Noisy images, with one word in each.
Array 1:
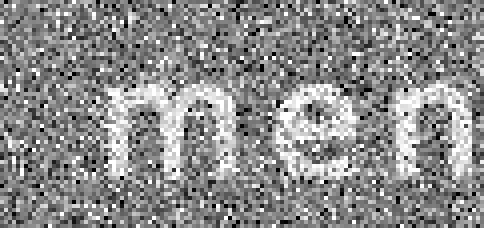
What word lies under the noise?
men
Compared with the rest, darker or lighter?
lighter
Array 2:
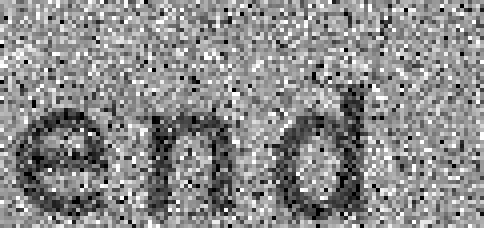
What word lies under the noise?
end
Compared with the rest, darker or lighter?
darker
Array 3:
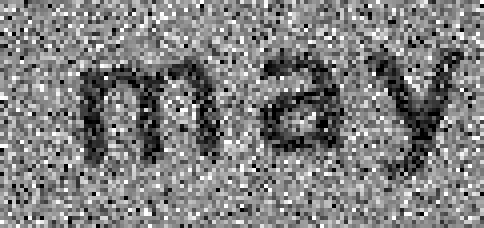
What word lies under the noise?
may
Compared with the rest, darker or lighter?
darker
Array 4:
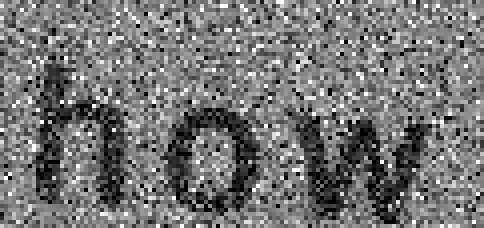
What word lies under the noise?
how
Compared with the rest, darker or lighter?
darker
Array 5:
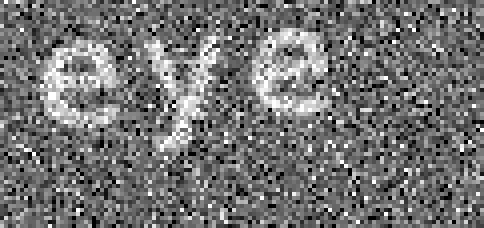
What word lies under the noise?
eye
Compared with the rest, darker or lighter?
lighter
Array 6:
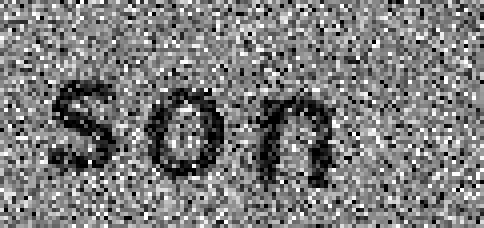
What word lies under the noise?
son
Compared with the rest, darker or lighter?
darker
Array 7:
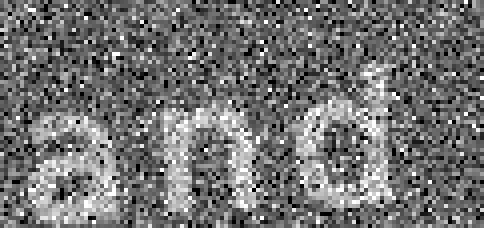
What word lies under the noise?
and
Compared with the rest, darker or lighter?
lighter
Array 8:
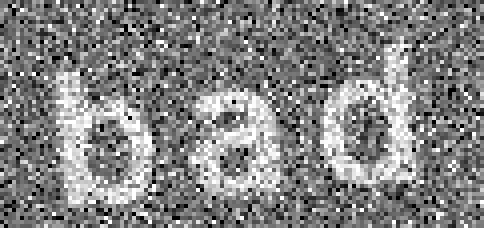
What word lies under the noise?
bad
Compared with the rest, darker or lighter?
lighter
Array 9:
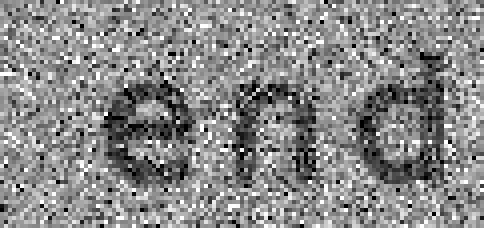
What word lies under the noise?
end
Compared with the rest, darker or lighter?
darker
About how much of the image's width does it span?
two thirds
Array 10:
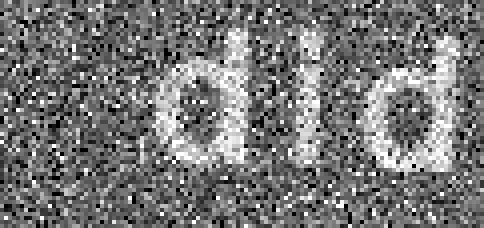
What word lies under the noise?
did
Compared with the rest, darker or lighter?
lighter
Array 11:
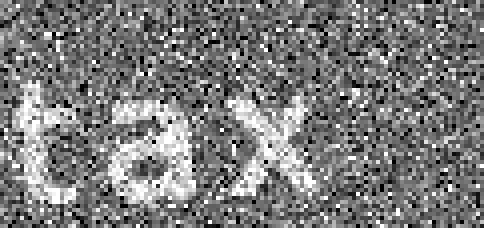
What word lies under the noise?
tax
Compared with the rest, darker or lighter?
lighter
